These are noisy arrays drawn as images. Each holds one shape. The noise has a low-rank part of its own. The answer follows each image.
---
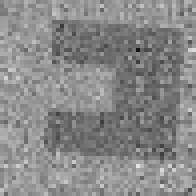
square with a notch
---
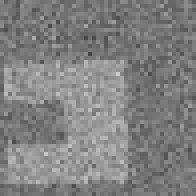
square with a notch
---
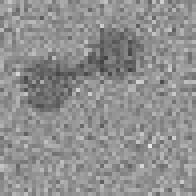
dumbbell
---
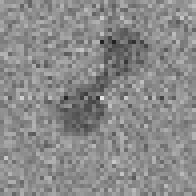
dumbbell
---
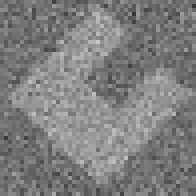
square with a notch
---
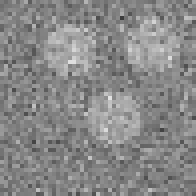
three dots
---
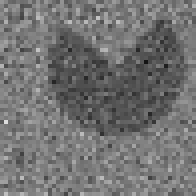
disc with a wedge cut out
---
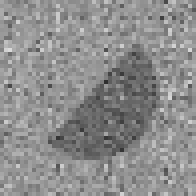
half disc
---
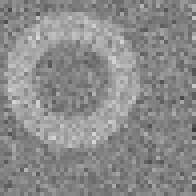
ring
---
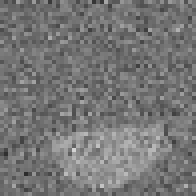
half disc
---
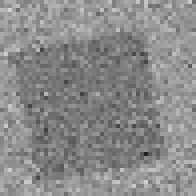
square
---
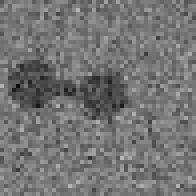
dumbbell
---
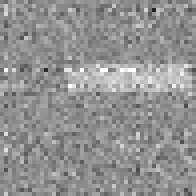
bar
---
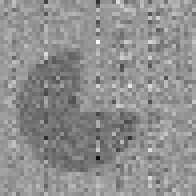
disc with a wedge cut out
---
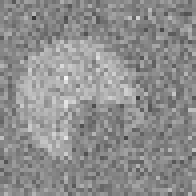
disc with a wedge cut out
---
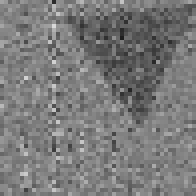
triangle
